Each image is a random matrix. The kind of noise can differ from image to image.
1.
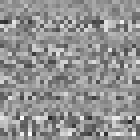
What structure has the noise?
rows of uneven size
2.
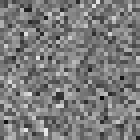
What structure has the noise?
independent entries
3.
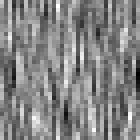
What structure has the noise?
streaked along the columns
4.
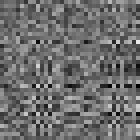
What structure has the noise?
low rank plus noise
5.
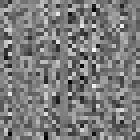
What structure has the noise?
columns of uneven size
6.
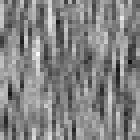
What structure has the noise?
streaked along the columns
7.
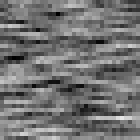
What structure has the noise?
streaked along the rows
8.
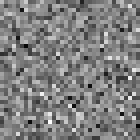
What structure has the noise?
independent entries
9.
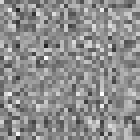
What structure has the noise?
low rank plus noise
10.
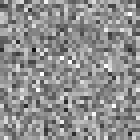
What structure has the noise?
independent entries
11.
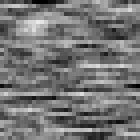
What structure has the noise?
streaked along the rows
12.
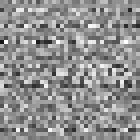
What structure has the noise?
rows of uneven size
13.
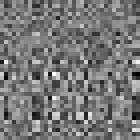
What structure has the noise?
low rank plus noise
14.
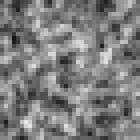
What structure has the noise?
blotchy
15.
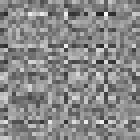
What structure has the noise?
low rank plus noise
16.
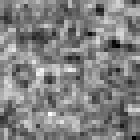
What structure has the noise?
blotchy
